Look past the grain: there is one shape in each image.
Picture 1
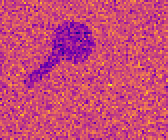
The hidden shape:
lollipop
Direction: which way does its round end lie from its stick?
up and right
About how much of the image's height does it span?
half
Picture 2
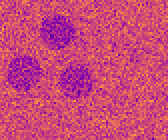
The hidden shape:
three dots
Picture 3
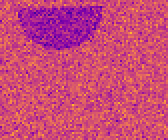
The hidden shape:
half disc
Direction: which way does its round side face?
down
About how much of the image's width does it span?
half
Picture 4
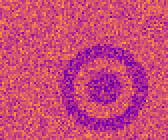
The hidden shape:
bullseye
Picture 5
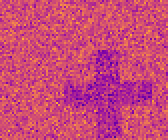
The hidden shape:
cross
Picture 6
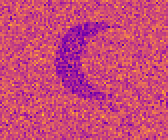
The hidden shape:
crescent
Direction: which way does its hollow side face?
right
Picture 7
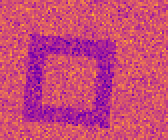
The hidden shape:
square frame
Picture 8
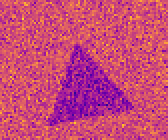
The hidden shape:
triangle
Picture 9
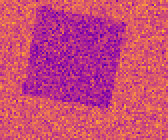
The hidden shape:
square
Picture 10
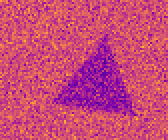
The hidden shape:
triangle
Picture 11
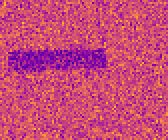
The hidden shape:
bar
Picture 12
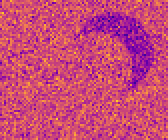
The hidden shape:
crescent
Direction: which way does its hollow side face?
down and left
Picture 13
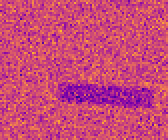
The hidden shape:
bar
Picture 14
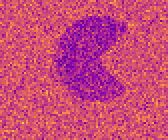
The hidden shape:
disc with a wedge cut out
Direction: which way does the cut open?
right
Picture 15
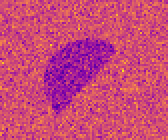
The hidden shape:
half disc
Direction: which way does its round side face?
up and left
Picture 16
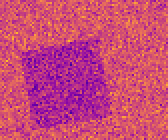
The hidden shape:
square
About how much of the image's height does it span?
two thirds
